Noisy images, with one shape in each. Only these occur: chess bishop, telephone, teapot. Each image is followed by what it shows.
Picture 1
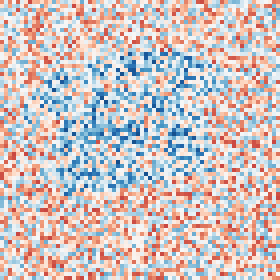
blue telephone
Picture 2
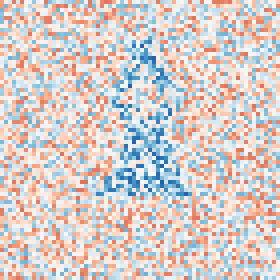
blue chess bishop
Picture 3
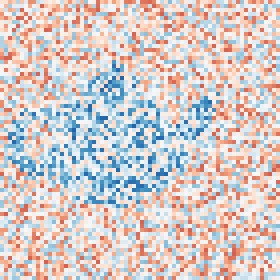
blue teapot
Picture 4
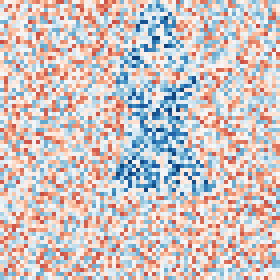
blue chess bishop
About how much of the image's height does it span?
two thirds
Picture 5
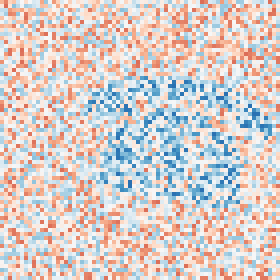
blue telephone
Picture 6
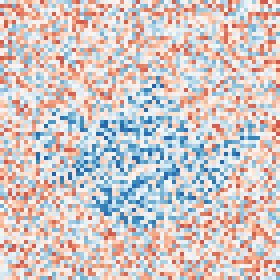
blue teapot
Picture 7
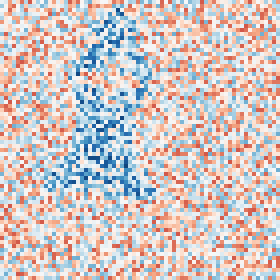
blue chess bishop
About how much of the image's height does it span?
two thirds
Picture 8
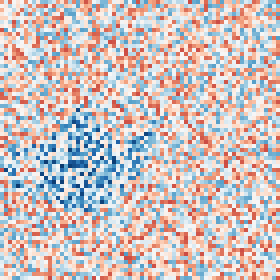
blue teapot
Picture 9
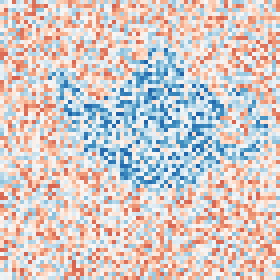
blue teapot
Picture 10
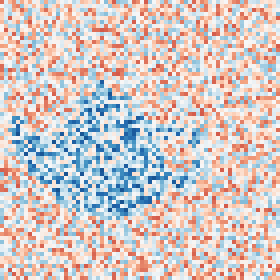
blue teapot
